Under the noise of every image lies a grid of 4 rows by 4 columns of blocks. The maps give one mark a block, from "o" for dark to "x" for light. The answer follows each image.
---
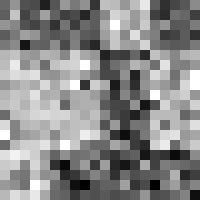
o o x o
x x o x
x x o x
x o o o
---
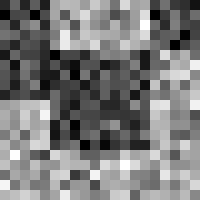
o x x o
o o o x
x o o x
x x x x
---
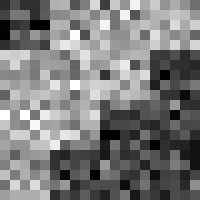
o x x x
x x x o
x x o o
x o o o
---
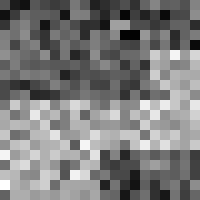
o o o o
o o o x
x x x x
x x o o
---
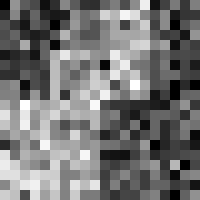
o o x o
o x x o
x x o o
x x o o
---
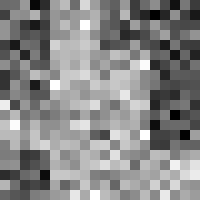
o x o o
o x x o
x x x o
o x x x
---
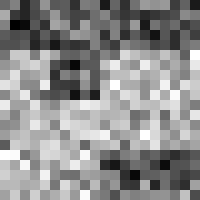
o o o o
x o x x
x x x x
x x o o
